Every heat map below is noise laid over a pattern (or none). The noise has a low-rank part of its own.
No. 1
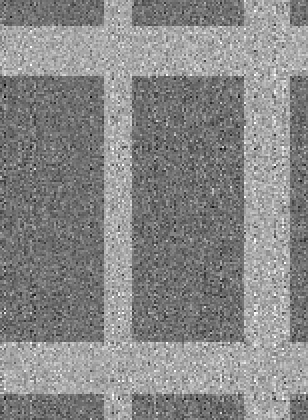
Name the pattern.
bands of rows crossing bands of columns
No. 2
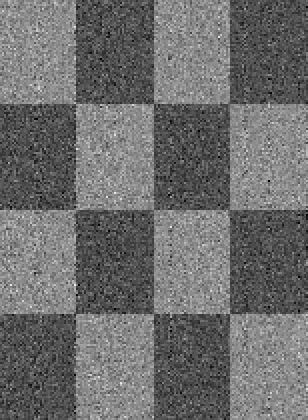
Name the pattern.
a checkerboard
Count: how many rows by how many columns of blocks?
4 by 4
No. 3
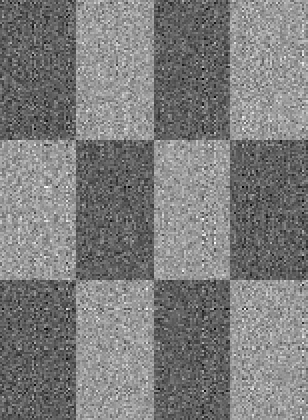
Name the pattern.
a checkerboard
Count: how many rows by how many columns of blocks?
3 by 4
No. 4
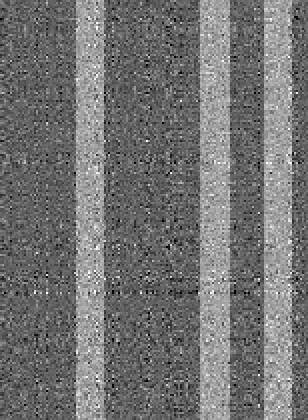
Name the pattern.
bands of columns
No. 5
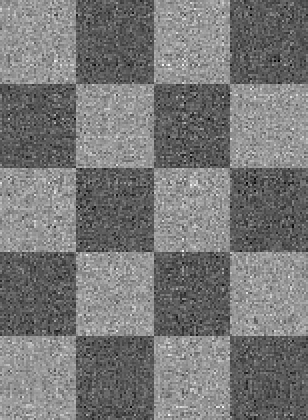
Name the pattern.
a checkerboard
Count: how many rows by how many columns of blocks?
5 by 4
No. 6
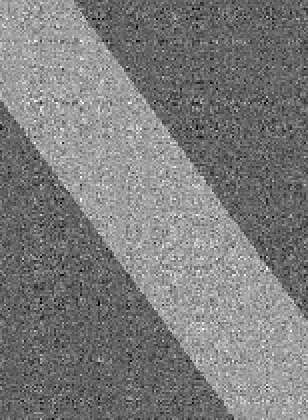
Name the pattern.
a diagonal band
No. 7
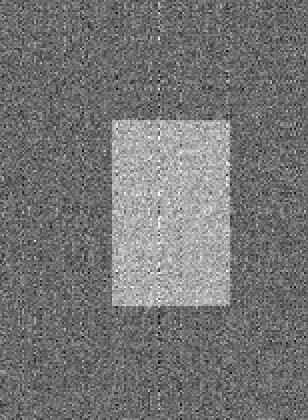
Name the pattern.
one block
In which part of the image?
centre
